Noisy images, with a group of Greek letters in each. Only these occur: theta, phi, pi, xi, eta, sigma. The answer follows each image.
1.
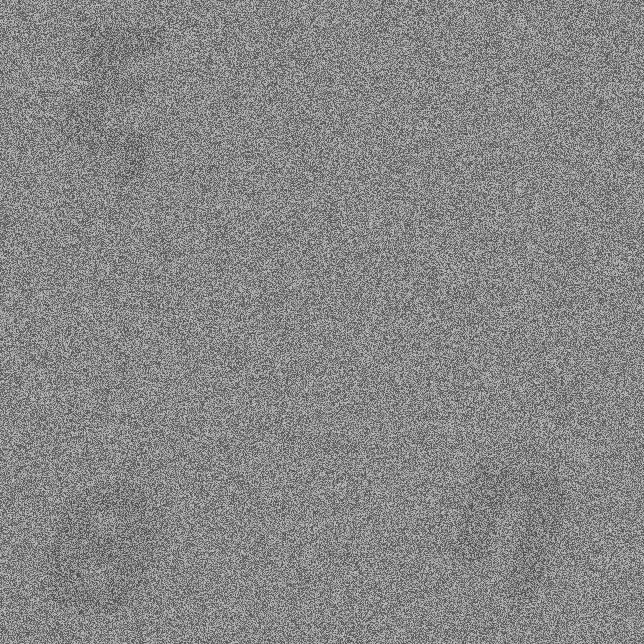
top left: xi; bottom left: theta; bottom right: eta
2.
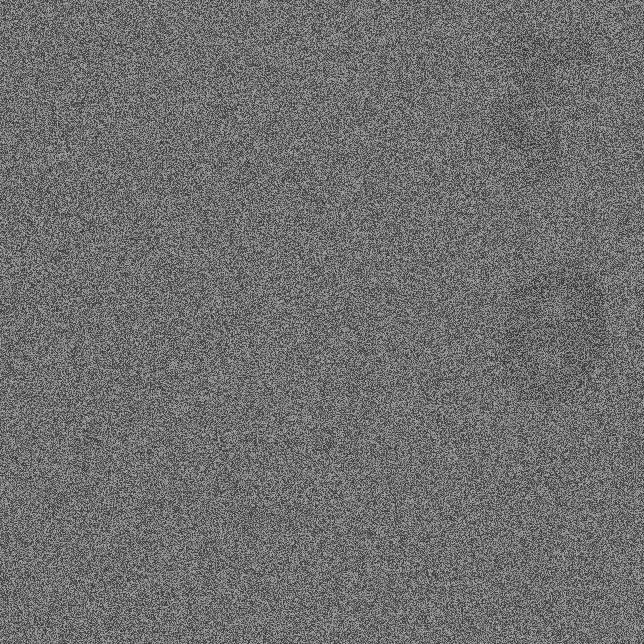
top right: xi; middle right: theta
